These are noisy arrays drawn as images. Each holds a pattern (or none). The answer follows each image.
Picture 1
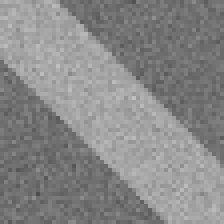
a diagonal band
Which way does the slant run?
top left to bottom right
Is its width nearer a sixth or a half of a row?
a half
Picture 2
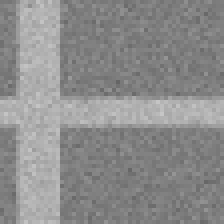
bands of rows crossing bands of columns
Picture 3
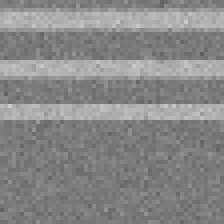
bands of rows
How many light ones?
3
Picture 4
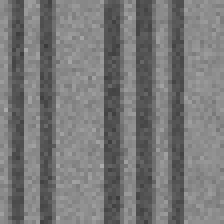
bands of columns
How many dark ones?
5
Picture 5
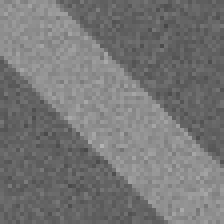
a diagonal band
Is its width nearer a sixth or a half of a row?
a half
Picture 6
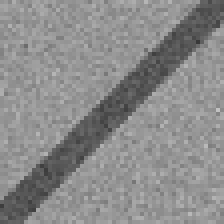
a diagonal band
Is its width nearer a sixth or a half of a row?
a sixth
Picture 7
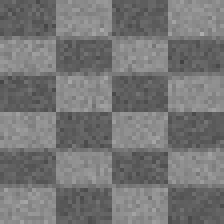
a checkerboard
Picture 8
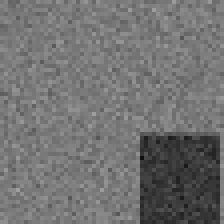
one block
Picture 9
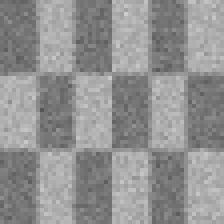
a checkerboard
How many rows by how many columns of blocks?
3 by 6
